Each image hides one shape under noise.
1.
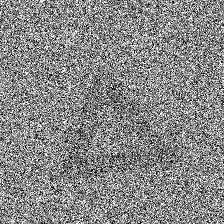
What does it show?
dark triangle frame
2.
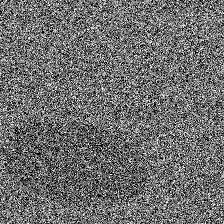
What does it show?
dark ellipse
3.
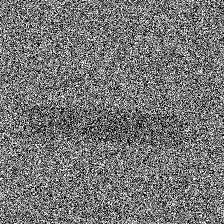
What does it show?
dark bar
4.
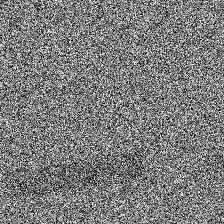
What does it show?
dark bar
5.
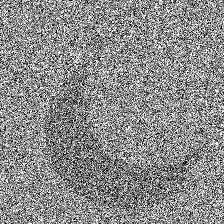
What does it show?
dark crescent
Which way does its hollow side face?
up and right
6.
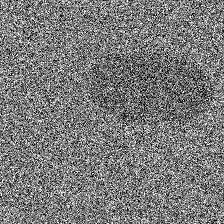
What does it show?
dark ellipse
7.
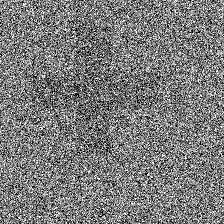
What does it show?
dark cross
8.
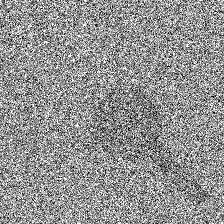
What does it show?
dark lollipop
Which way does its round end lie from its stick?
up and left
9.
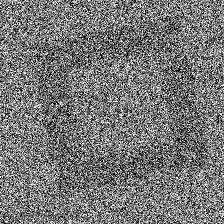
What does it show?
dark square frame
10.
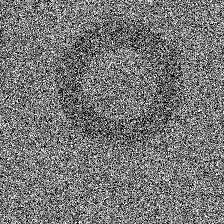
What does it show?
dark ring
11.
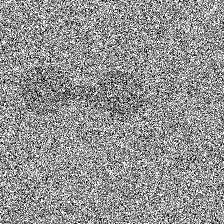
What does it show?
dark dumbbell
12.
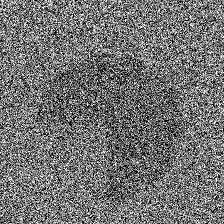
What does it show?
dark disc with a wedge cut out
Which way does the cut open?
down and left
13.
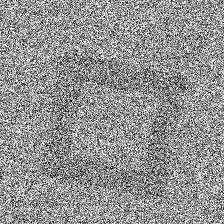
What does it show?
dark square frame
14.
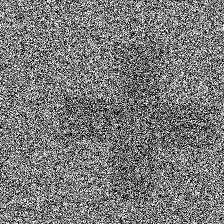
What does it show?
dark cross
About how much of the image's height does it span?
two thirds
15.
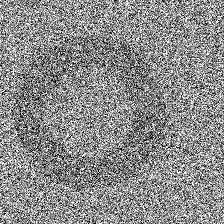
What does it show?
dark ring
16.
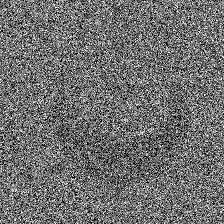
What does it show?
dark crescent
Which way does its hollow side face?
up
